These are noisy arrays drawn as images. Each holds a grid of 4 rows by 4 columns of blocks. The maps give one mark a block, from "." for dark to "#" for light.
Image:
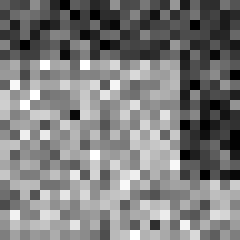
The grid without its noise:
. . . .
# # # .
# # # .
# # # #
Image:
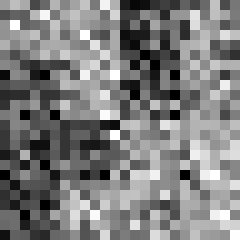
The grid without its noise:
# # . #
. # . #
. . # #
. # # #
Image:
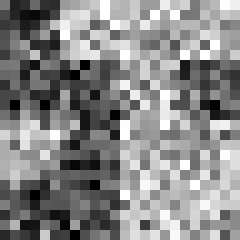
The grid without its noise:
. # # #
. . # .
# . # #
. . # #
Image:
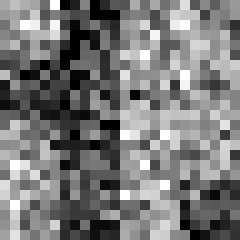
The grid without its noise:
# . # #
. . # #
# . # #
# . # .
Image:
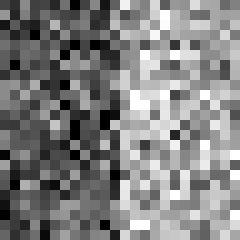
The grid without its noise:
. . # #
. . # #
. . # #
. . # #
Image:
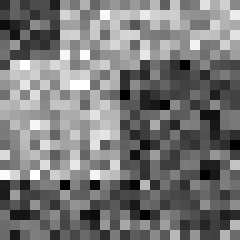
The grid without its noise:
. # # #
# # . .
# # . .
. . . .
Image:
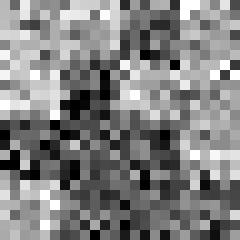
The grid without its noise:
# # . #
# . # #
. . . #
# . . .
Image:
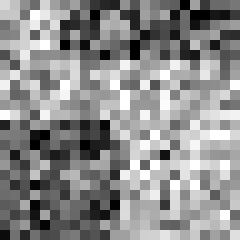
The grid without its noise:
# . . .
# # # #
. . # #
. . # #
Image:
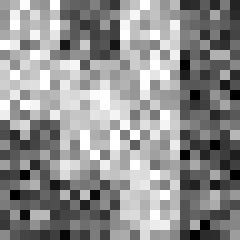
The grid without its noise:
# . # .
# # # .
. # # .
. . # .
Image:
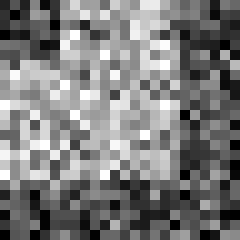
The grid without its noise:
. # # .
# # # .
# # # .
. . . .
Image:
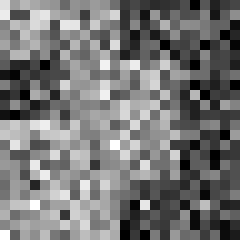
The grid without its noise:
# # . .
. # # .
# # # .
# # . .
